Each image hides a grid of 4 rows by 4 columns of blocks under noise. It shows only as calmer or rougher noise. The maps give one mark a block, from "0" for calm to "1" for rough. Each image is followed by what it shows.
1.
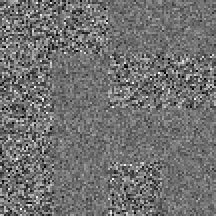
1100
1011
1000
1010
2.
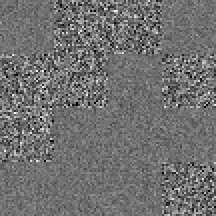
0110
1101
1000
0001
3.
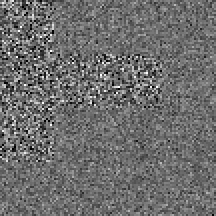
1000
1110
1000
0000
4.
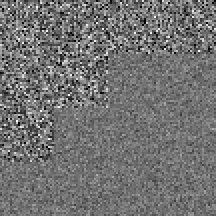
1111
1100
1000
0000
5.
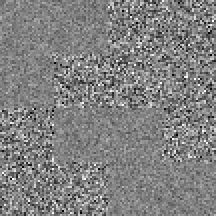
0011
0111
1001
1100
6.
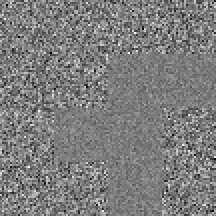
1111
1100
1001
1101
